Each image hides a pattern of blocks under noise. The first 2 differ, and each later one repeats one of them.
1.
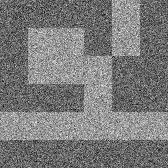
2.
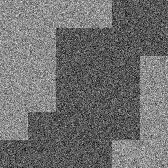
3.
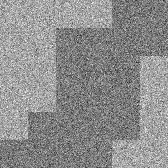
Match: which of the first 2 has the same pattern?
2
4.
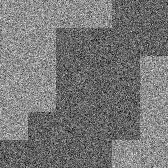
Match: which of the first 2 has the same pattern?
2
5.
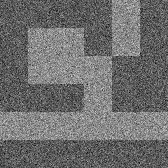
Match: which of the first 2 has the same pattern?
1
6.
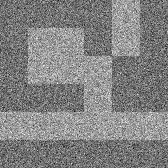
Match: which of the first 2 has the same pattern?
1
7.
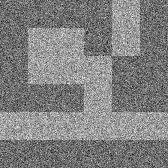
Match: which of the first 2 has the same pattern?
1
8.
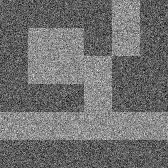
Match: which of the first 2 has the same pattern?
1
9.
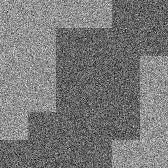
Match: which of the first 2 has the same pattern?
2
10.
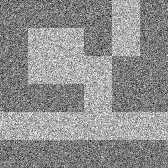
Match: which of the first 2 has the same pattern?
1
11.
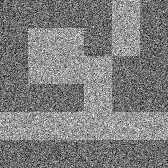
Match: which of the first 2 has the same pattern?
1
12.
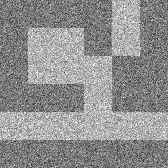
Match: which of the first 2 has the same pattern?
1
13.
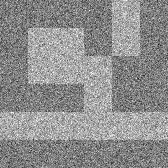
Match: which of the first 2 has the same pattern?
1
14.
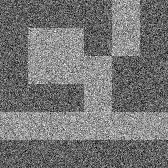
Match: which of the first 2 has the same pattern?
1
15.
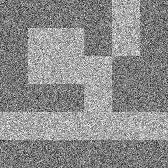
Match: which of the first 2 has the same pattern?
1
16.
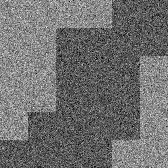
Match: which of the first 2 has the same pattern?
2
